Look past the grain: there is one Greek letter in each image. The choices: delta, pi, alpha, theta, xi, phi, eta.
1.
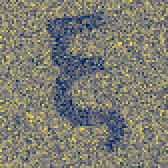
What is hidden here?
dark xi
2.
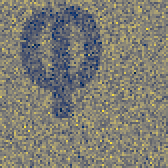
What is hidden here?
dark phi
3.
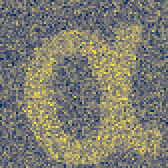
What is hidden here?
light alpha
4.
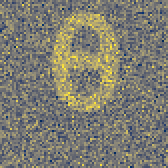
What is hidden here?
light theta
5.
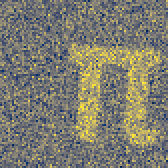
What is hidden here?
light pi
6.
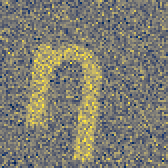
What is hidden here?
light eta
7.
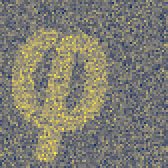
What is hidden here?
light phi
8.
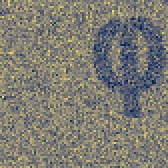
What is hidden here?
dark phi
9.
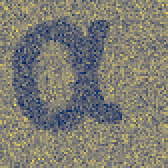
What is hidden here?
dark alpha
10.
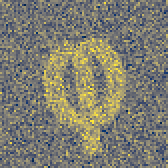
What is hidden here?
light phi
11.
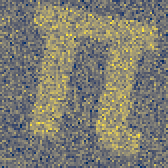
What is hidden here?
light pi
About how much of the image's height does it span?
nearly all
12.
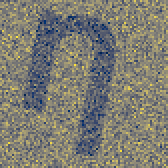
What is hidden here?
dark eta
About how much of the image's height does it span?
nearly all
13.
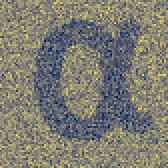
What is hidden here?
dark alpha
